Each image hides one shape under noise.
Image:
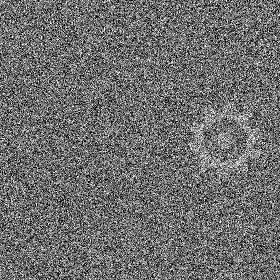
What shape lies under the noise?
gear
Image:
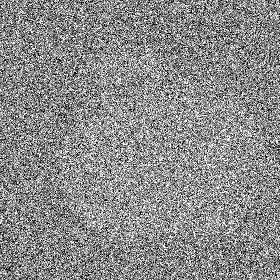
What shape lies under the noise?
apple
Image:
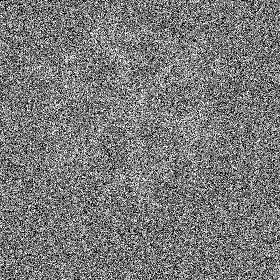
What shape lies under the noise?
snowflake
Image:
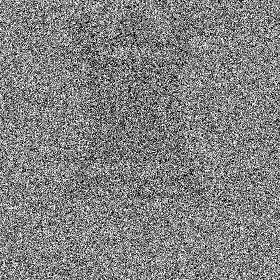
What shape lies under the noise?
chess rook
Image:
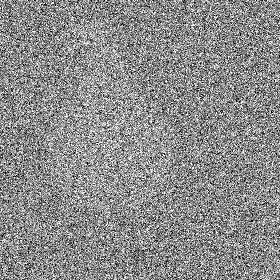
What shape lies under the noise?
pear
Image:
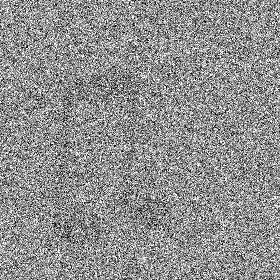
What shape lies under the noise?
pair of musical notes
